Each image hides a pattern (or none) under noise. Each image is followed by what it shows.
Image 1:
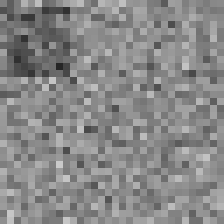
one block
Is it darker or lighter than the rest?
darker
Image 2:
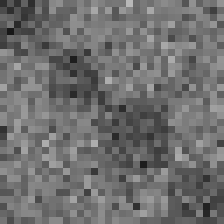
blocks along the diagonal
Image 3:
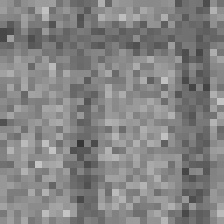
bands of rows crossing bands of columns
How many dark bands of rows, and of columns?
1 and 2
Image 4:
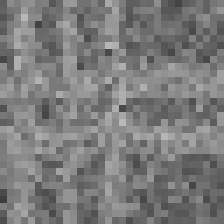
bands of rows crossing bands of columns
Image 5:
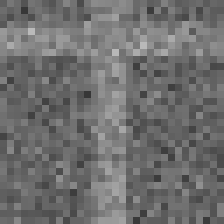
bands of rows crossing bands of columns
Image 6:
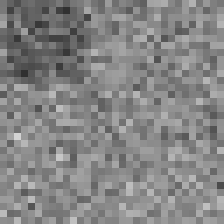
one block
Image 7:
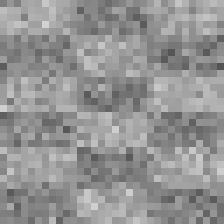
a checkerboard
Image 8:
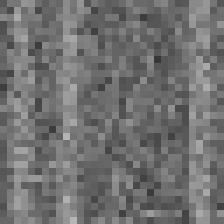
bands of columns
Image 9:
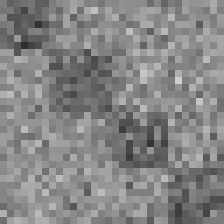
blocks along the diagonal
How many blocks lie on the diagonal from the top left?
4
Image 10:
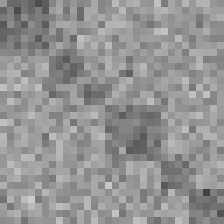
blocks along the diagonal
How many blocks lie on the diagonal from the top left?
6
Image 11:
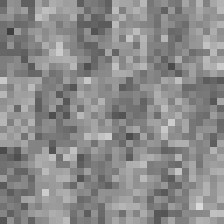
a checkerboard
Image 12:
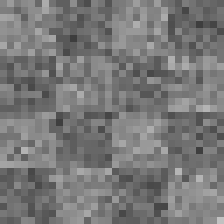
a checkerboard
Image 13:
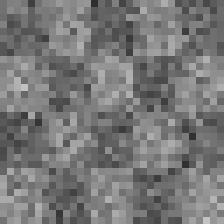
a checkerboard
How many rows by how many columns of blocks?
4 by 5
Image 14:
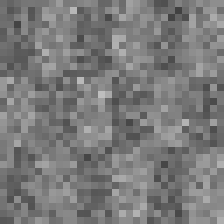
a checkerboard
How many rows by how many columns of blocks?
3 by 6
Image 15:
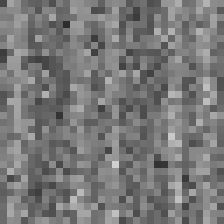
bands of columns
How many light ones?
5
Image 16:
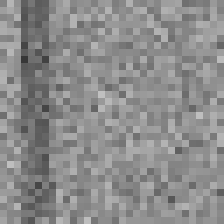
one band of columns
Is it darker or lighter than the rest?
darker
